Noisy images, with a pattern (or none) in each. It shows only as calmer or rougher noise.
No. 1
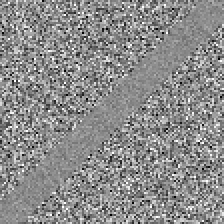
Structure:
a diagonal band
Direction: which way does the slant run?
bottom left to top right
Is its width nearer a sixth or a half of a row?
a sixth
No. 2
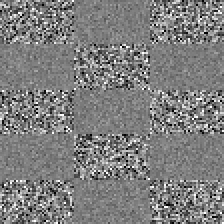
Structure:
a checkerboard
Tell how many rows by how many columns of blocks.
5 by 3
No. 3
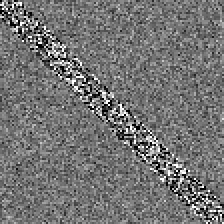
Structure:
a diagonal band
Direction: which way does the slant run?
top left to bottom right
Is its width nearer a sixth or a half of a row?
a sixth
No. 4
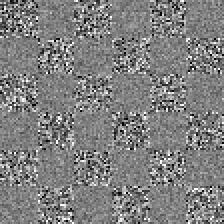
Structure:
a checkerboard
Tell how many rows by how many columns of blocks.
6 by 6
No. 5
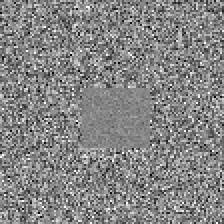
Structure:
one block
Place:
centre
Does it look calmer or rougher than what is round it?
calmer
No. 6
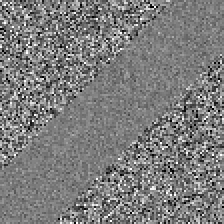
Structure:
a diagonal band
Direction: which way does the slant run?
bottom left to top right
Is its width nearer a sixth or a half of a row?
a half
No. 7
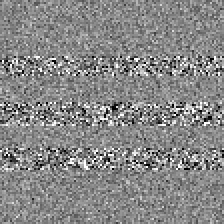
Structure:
bands of rows
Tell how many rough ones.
3
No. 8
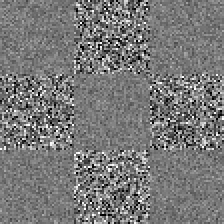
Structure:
a checkerboard
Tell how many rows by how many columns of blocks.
3 by 3
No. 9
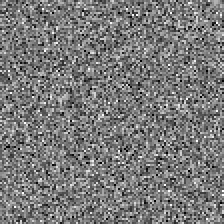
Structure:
only noise
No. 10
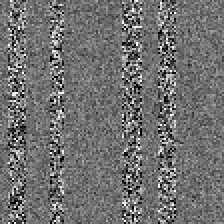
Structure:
bands of columns
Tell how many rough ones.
4
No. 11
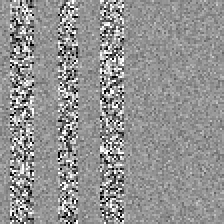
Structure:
bands of columns
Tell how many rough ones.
3
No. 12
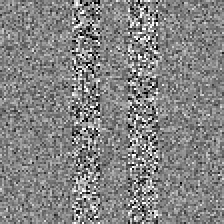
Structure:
bands of columns
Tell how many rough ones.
2
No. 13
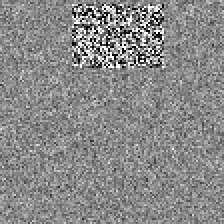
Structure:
one block
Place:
top middle
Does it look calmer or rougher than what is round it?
rougher
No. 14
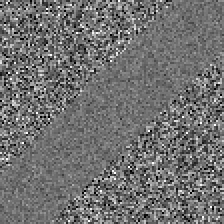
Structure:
a diagonal band
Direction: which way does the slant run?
bottom left to top right
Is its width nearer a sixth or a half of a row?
a half
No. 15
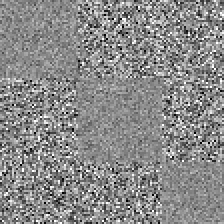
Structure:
blocks along the diagonal
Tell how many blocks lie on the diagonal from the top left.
3
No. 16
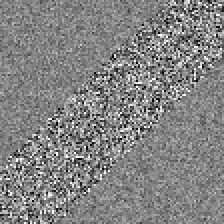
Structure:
a diagonal band
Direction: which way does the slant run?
bottom left to top right
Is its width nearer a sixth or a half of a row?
a half
